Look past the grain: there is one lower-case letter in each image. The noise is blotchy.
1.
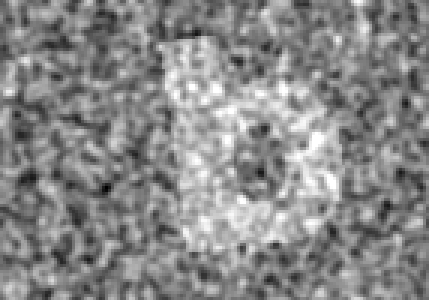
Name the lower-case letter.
b
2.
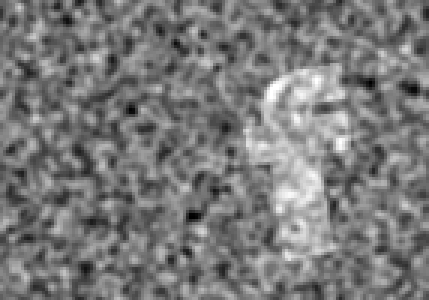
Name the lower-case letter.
f
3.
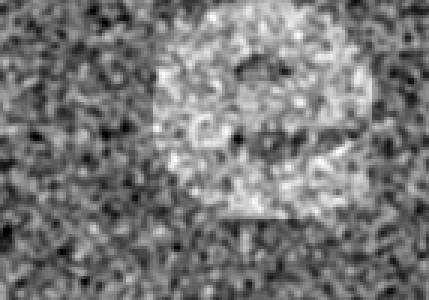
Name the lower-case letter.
e
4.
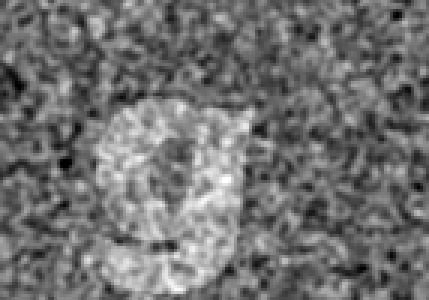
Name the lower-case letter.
g
